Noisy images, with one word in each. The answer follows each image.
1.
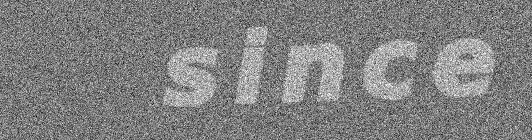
since
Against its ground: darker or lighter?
lighter
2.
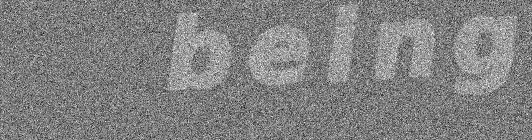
being
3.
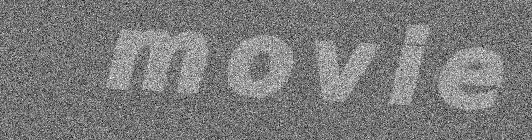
movie
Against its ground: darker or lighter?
lighter
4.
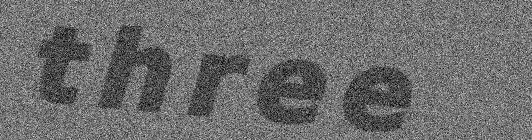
three
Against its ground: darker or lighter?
darker
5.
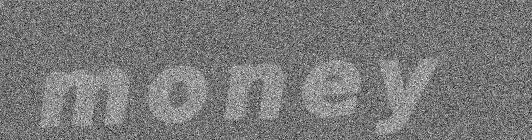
money
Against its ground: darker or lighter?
lighter
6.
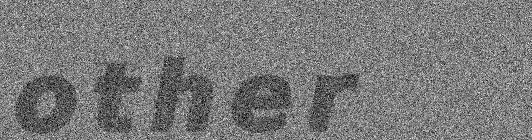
other
